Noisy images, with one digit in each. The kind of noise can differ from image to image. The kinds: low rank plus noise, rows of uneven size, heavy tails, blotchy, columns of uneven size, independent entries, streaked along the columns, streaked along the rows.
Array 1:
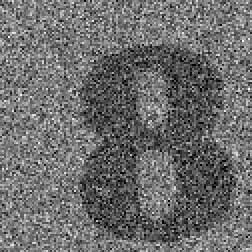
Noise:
independent entries
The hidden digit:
8
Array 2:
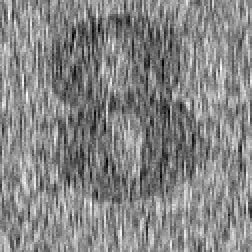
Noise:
streaked along the columns
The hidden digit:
8
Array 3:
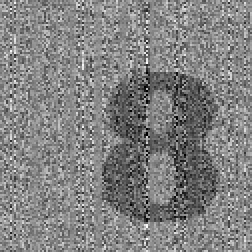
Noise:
columns of uneven size
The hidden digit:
8
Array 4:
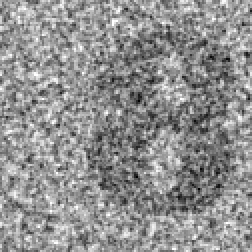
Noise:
blotchy
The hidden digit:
8
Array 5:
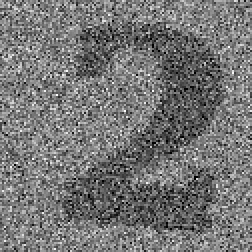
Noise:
independent entries
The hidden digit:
2
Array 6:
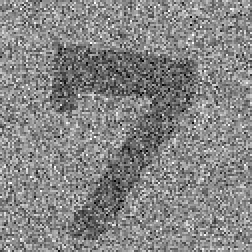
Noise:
independent entries
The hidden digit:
7
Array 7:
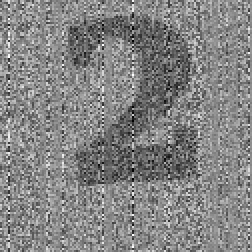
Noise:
columns of uneven size
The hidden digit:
2
